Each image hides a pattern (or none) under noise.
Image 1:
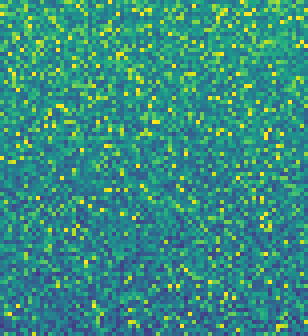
a smooth slope
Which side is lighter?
top
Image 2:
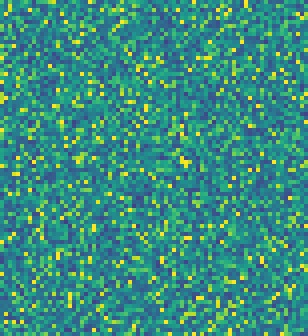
only noise
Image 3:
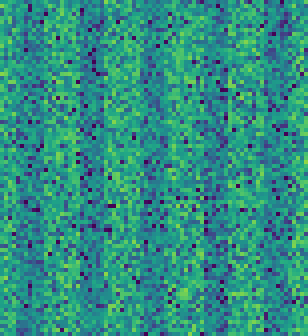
vertical stripes
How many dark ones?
5
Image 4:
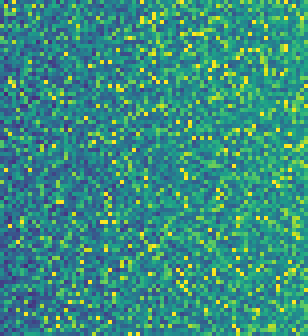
a smooth slope
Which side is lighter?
right
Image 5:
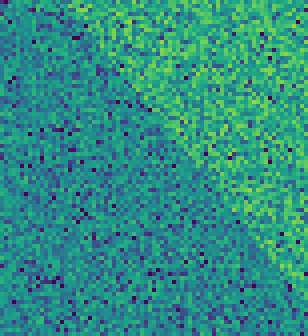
a sharp edge
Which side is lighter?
top right
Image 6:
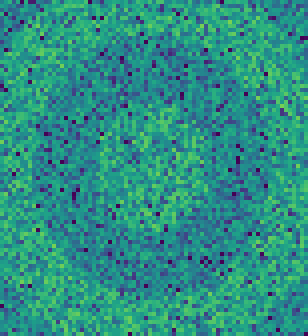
rings round one point
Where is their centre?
centre
